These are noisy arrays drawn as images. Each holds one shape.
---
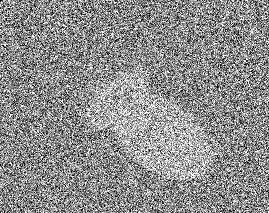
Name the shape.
footprint
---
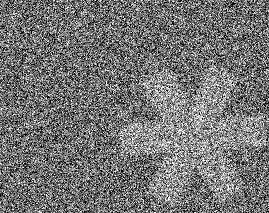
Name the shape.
asterisk
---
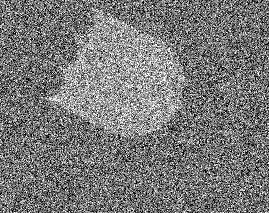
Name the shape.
ghost
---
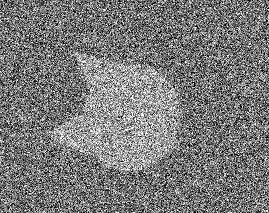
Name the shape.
cat's head
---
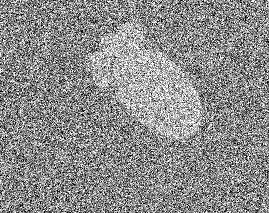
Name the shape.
footprint
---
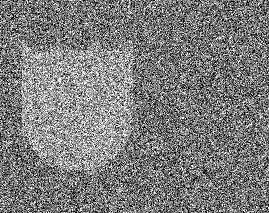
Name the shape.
ghost
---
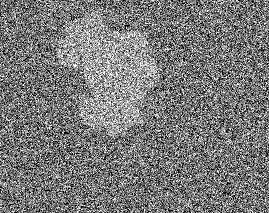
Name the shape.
car
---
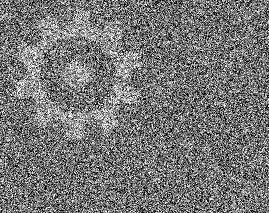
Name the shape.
gear
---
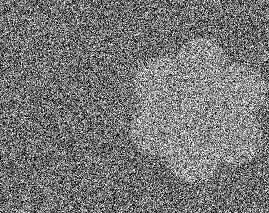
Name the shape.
flower
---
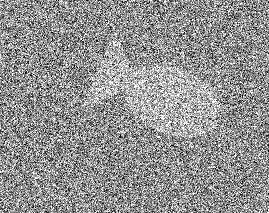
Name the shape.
fish
